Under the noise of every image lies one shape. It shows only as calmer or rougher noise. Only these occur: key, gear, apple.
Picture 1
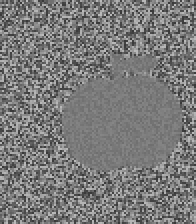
apple
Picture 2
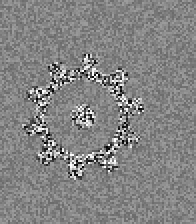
gear
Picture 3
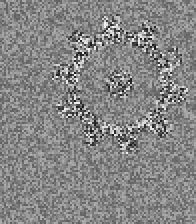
gear
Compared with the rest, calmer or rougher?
rougher
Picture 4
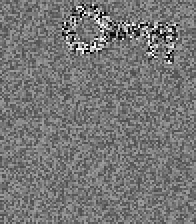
key
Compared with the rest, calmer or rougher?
rougher
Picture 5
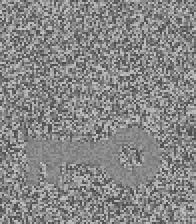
key
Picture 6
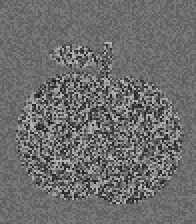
apple
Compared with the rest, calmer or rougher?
rougher
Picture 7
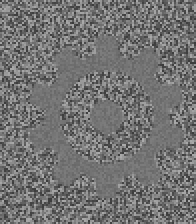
gear
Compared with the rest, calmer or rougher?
calmer
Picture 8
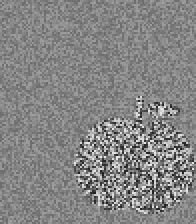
apple
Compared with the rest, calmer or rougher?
rougher
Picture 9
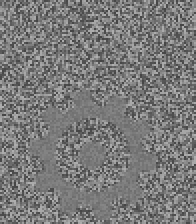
gear
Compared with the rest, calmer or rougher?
calmer
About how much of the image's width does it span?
two thirds
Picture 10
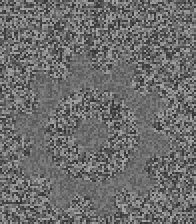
gear
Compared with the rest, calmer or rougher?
calmer
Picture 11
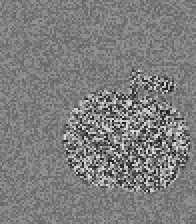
apple
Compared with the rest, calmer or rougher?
rougher
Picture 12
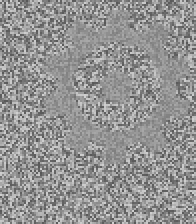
gear
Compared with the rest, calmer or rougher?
calmer
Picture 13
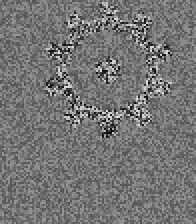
gear
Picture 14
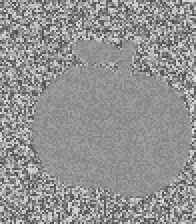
apple
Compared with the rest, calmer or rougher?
calmer
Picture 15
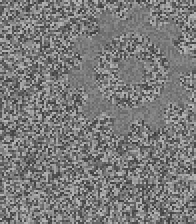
gear
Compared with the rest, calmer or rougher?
calmer
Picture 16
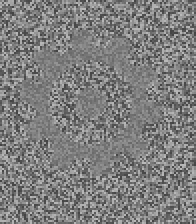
gear
